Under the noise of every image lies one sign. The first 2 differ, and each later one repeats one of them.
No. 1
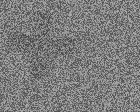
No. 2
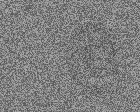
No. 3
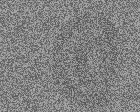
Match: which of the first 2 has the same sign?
2
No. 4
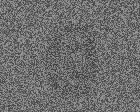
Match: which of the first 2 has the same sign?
2
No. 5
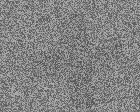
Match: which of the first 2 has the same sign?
1
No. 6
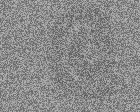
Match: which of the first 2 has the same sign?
2
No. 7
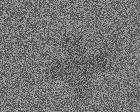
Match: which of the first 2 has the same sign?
1
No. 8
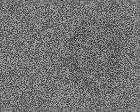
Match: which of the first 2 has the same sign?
2
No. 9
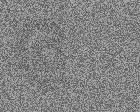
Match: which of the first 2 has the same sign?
2
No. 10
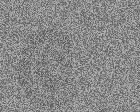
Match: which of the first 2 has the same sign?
2
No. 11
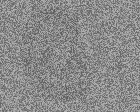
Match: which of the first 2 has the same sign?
2
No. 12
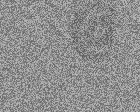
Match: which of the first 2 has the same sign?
2
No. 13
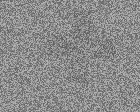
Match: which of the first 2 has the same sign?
1
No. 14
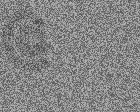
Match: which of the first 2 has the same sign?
2
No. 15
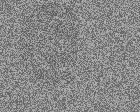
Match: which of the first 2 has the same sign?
2
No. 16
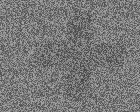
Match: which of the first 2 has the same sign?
1
